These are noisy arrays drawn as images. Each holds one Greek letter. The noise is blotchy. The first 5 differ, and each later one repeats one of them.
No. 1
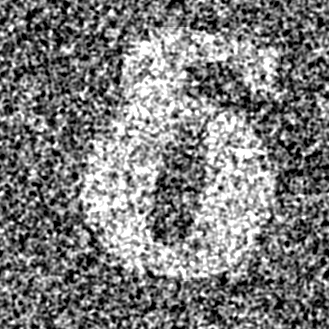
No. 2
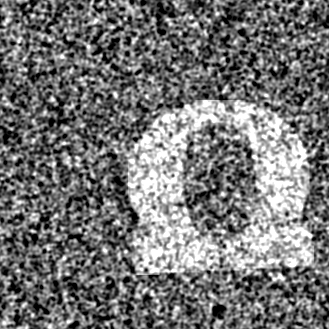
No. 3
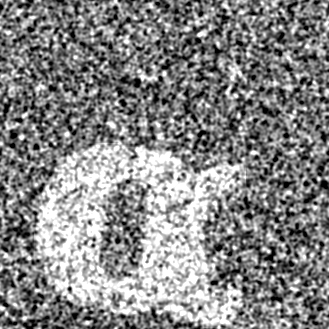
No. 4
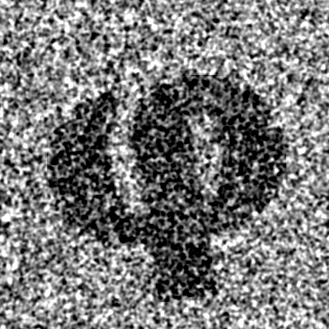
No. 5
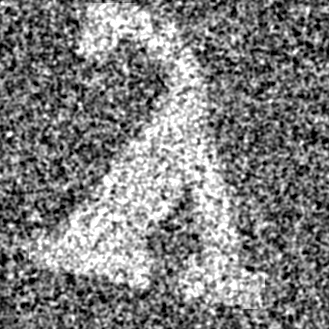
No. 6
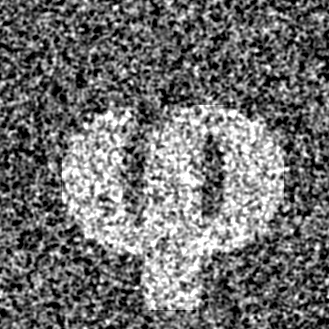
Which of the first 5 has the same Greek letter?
4
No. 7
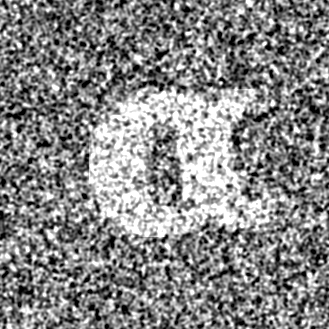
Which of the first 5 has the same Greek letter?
3
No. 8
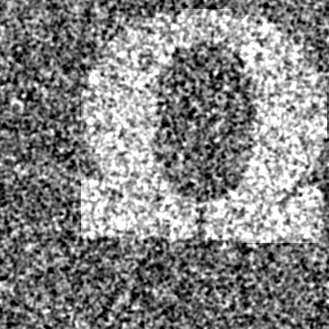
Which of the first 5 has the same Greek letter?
2
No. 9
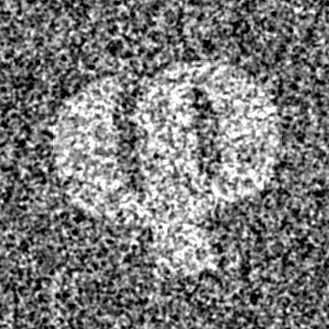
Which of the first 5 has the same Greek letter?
4
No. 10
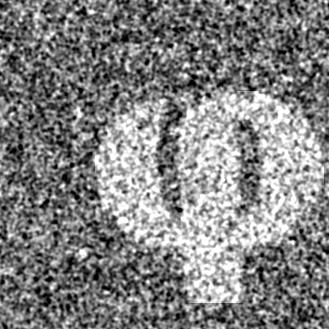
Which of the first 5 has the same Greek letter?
4
